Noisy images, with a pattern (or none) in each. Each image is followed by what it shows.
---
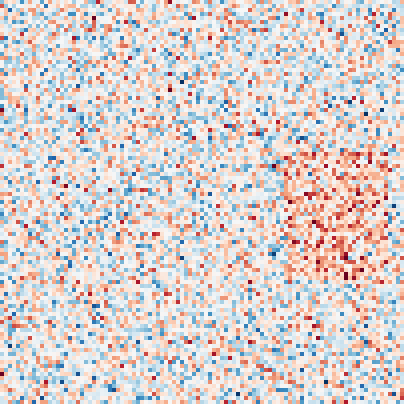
one block
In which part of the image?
middle right
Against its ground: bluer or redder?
redder
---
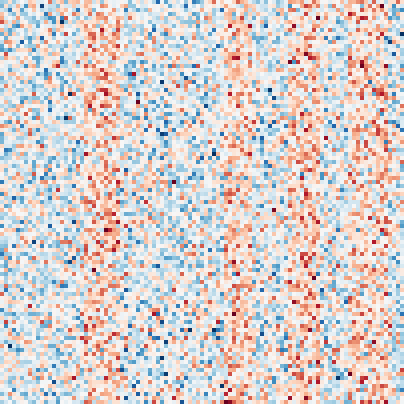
bands of columns
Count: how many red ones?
4
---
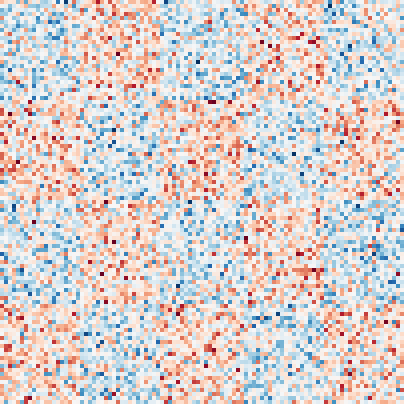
a checkerboard
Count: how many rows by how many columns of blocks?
4 by 5
